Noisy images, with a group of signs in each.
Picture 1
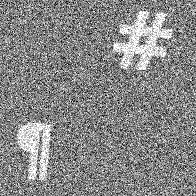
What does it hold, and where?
top right: hash sign; bottom left: pilcrow
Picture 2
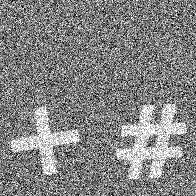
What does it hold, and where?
bottom left: plus sign; bottom right: hash sign
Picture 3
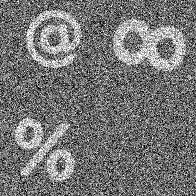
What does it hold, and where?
top left: at sign; top right: infinity sign; bottom left: percent sign
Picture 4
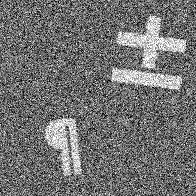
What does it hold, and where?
top right: plus-minus sign; bottom left: pilcrow
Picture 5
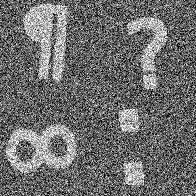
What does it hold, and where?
top left: pilcrow; top right: question mark; bottom left: infinity sign; bottom right: colon
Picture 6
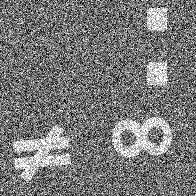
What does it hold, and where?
top right: colon; bottom left: not-equal sign; bottom right: infinity sign
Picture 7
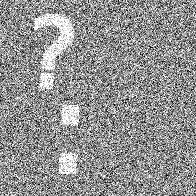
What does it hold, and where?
top left: question mark; bottom left: colon
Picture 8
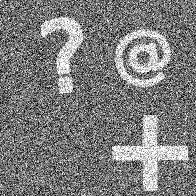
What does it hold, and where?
top left: question mark; top right: at sign; bottom right: plus sign
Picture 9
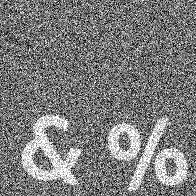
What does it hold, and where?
bottom left: ampersand; bottom right: percent sign
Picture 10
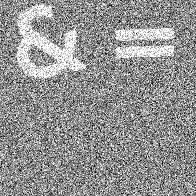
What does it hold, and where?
top left: ampersand; top right: equals sign
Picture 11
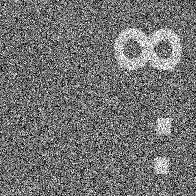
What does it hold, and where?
top right: infinity sign; bottom right: colon
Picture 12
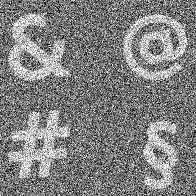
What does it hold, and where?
top left: ampersand; top right: at sign; bottom left: hash sign; bottom right: section sign
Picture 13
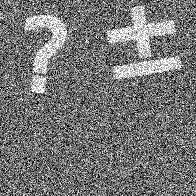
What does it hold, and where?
top left: question mark; top right: plus-minus sign
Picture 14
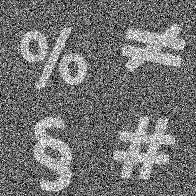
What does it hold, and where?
top left: percent sign; top right: not-equal sign; bottom left: section sign; bottom right: hash sign
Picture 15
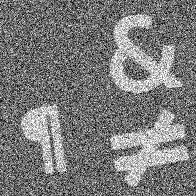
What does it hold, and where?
top right: ampersand; bottom left: pilcrow; bottom right: not-equal sign
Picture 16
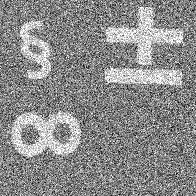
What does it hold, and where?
top left: section sign; top right: plus-minus sign; bottom left: infinity sign
